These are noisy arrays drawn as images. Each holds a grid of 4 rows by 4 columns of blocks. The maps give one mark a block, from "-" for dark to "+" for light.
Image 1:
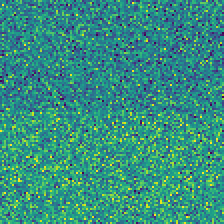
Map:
----
----
++++
++++
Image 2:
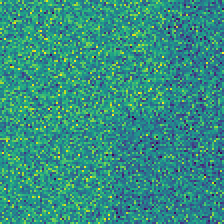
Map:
+++-
+++-
++--
++--
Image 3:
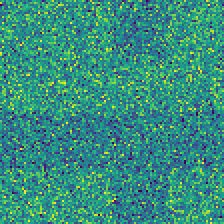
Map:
++-+
++++
----
++-+
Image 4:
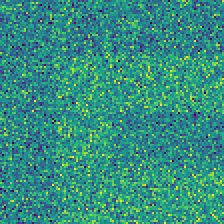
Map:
----
-+++
-+--
-+++
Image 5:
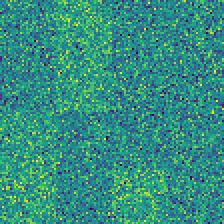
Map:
-+--
-+--
+---
+-+-
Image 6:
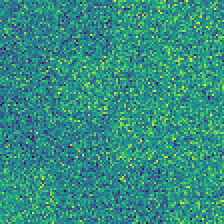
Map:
--++
-+++
--++
+--+
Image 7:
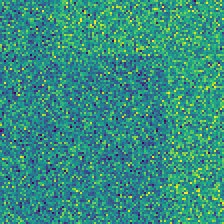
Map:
-+++
---+
---+
---+
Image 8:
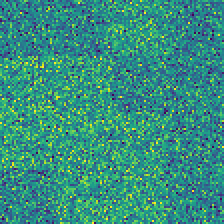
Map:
--+-
++--
+++-
-++-
